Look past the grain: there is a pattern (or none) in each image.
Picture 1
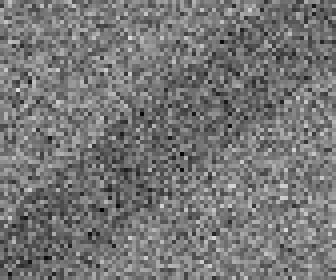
a diagonal band
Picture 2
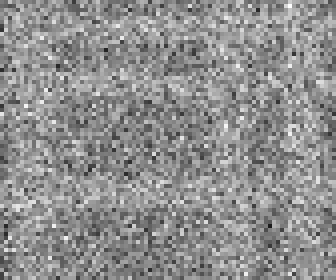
bands of rows crossing bands of columns
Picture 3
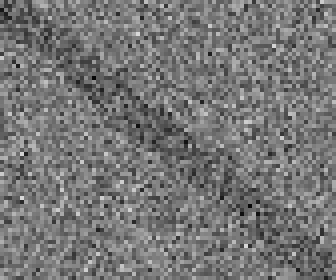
a diagonal band
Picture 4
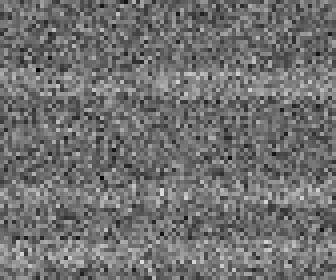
bands of rows
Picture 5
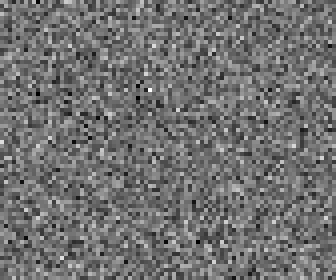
only noise
